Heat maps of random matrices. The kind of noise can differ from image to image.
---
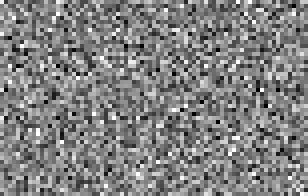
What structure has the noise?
independent entries
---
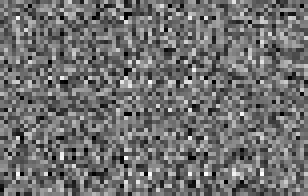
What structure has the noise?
low rank plus noise
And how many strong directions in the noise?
two
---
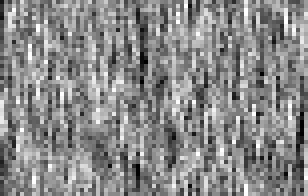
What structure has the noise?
streaked along the columns
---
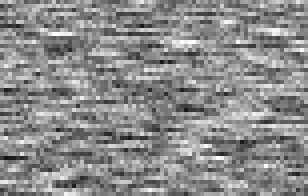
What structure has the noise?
streaked along the rows
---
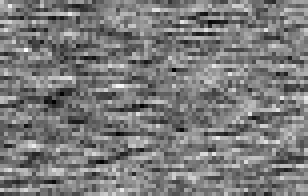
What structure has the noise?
streaked along the rows
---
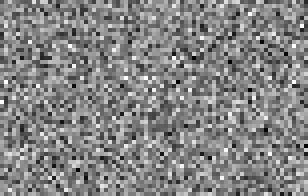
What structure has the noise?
independent entries
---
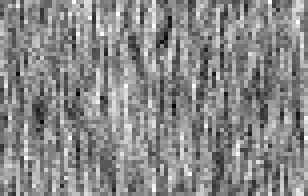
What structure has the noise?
streaked along the columns
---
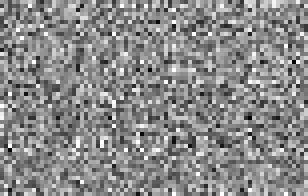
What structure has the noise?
low rank plus noise
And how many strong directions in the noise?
three or four
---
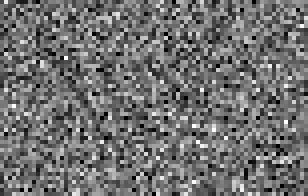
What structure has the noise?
independent entries
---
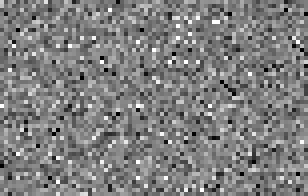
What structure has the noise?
heavy tails
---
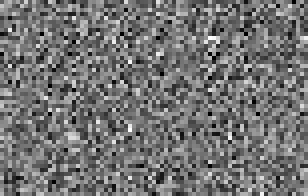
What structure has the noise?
low rank plus noise
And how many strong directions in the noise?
five to eight
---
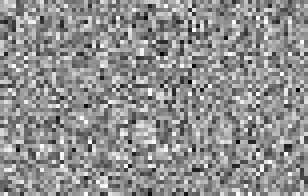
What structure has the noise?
low rank plus noise
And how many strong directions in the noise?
three or four
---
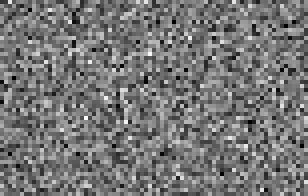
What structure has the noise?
independent entries
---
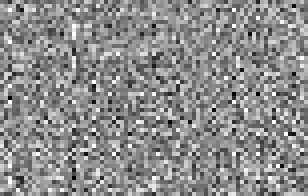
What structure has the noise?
low rank plus noise
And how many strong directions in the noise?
three or four
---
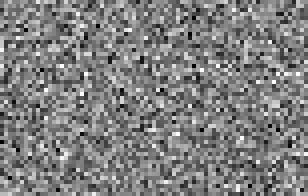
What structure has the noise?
independent entries
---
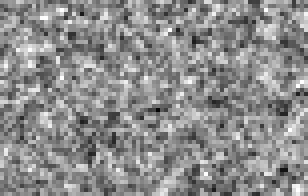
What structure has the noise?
blotchy
